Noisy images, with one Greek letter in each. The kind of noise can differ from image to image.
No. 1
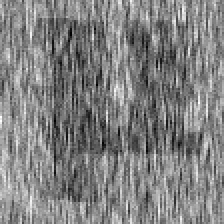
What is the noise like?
streaked along the columns
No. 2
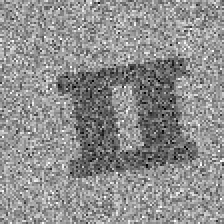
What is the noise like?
independent entries
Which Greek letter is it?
pi
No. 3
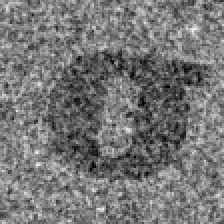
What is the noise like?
blotchy
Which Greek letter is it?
sigma
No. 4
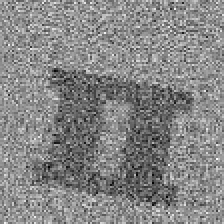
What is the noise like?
low rank plus noise
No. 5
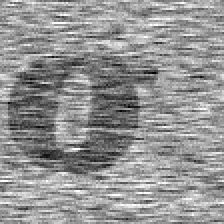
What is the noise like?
streaked along the rows
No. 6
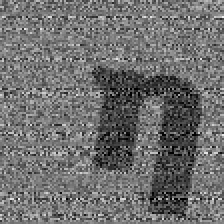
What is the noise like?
rows of uneven size
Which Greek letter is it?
eta
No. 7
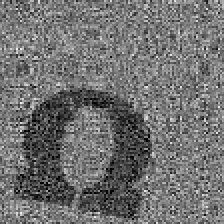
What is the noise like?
low rank plus noise
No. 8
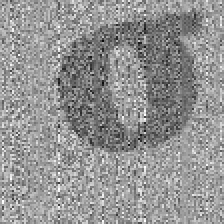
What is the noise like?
columns of uneven size
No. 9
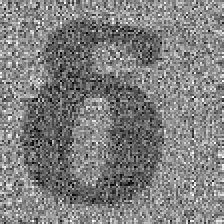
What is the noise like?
low rank plus noise
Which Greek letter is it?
delta
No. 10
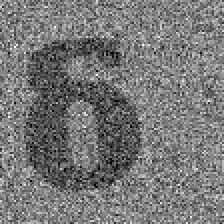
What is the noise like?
low rank plus noise
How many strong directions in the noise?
five to eight
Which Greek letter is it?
delta
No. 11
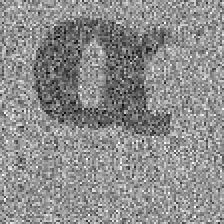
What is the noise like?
low rank plus noise
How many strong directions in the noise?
five to eight
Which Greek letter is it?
alpha
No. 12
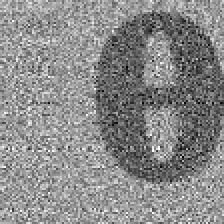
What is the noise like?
low rank plus noise
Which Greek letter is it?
theta
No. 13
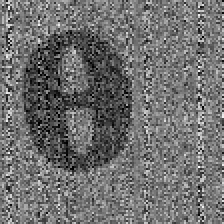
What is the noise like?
columns of uneven size
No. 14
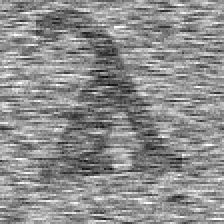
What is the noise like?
streaked along the rows
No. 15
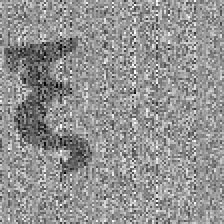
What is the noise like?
columns of uneven size
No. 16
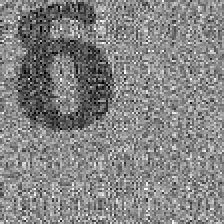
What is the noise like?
low rank plus noise
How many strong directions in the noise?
two
